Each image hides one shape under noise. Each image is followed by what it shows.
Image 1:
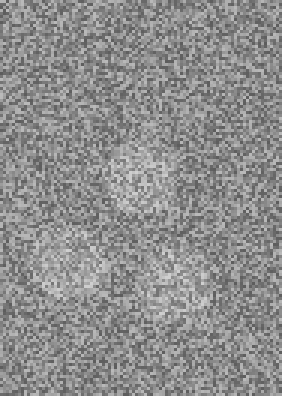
three dots
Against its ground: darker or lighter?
lighter
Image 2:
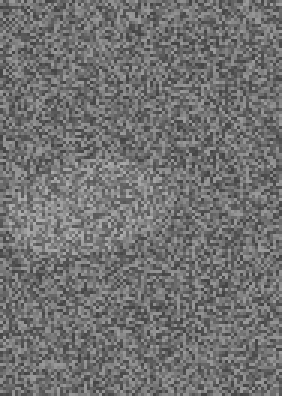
ellipse
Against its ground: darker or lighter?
lighter
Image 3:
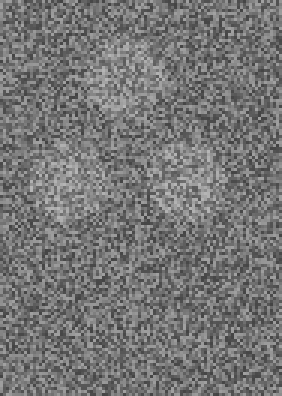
three dots
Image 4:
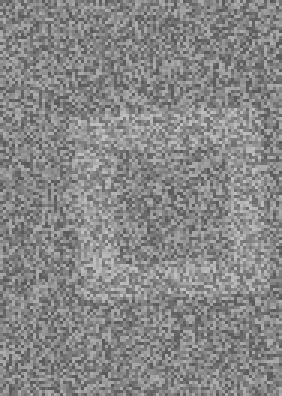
square frame
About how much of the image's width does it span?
two thirds
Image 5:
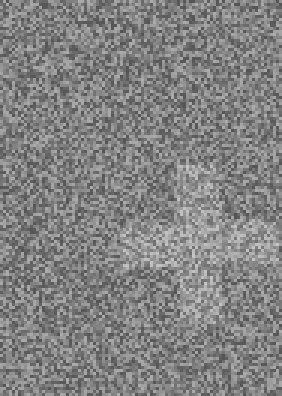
cross
